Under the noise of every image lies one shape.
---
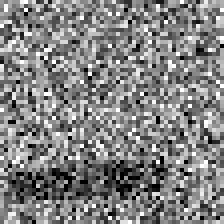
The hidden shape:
bar
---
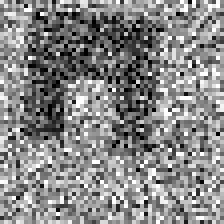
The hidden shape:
square with a notch
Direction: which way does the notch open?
down
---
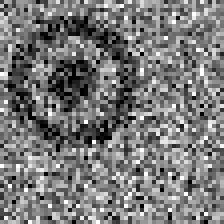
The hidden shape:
bullseye
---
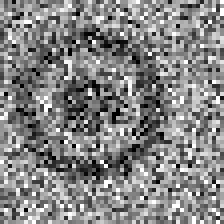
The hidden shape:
bullseye
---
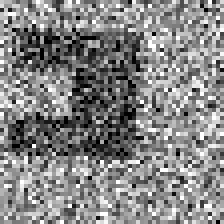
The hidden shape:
square with a notch
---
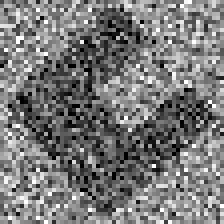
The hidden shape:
square with a notch
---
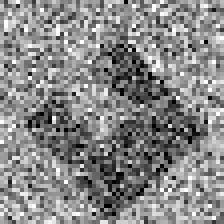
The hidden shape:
square with a notch
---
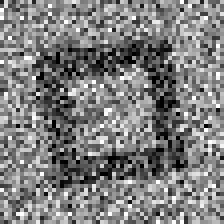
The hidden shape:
square frame
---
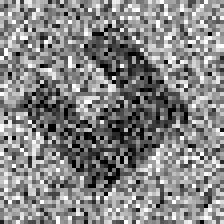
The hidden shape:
square with a notch
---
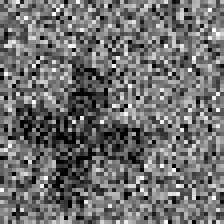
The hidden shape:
cross
